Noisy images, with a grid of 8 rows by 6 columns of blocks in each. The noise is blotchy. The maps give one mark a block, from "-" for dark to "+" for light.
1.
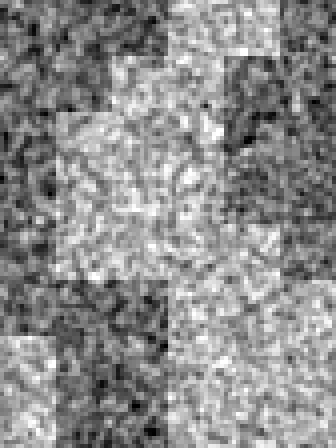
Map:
- - - + + -
- - + + - -
- + + + - -
- + + + - -
- + + + + -
- - - + + +
+ - - + + +
+ - - + + +
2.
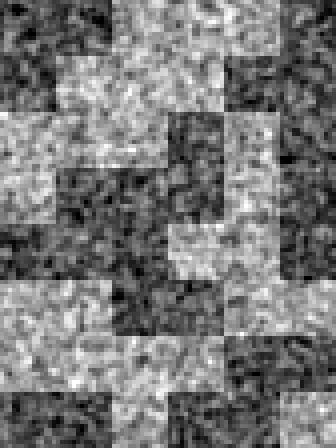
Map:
- - + + + -
- + + + - -
+ + + - + -
+ - - - + -
- - - + + -
+ + - - + +
+ + + + - -
- - + - - +
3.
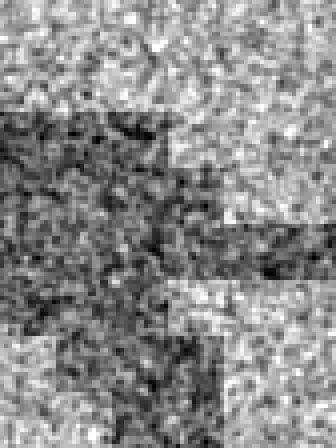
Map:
+ + + + + +
+ + + + + +
- - - + + +
- - - - + +
- - - - - -
- - - + + +
+ - - - + +
+ + - - + +
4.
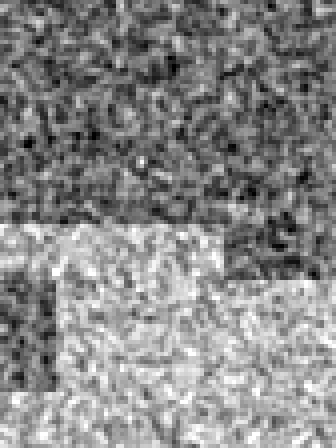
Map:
- - - - - -
- - - - - -
- - - - - -
- - - - - -
+ + + + - -
- + + + + +
- + + + + +
+ + + + + +
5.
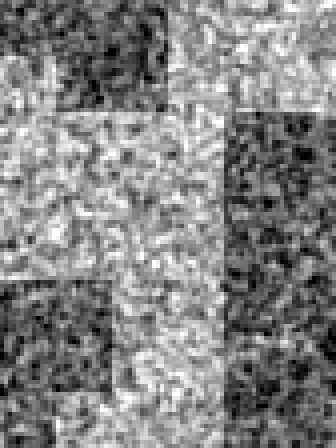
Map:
- - - + + +
+ - - + + +
+ + + + - -
+ + + + - -
+ + + + - -
- - + + - -
- - + + - -
- + + + - -
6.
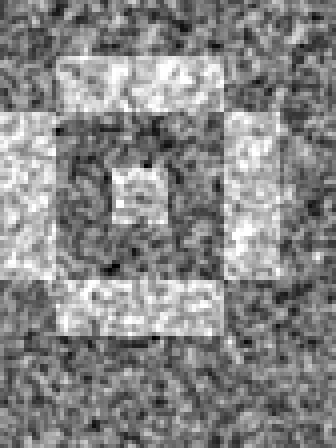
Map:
- - - - - -
- + + + - -
+ - - - + -
+ - + - + -
+ - - - + -
- + + + - -
- - - - - -
- - - - - -
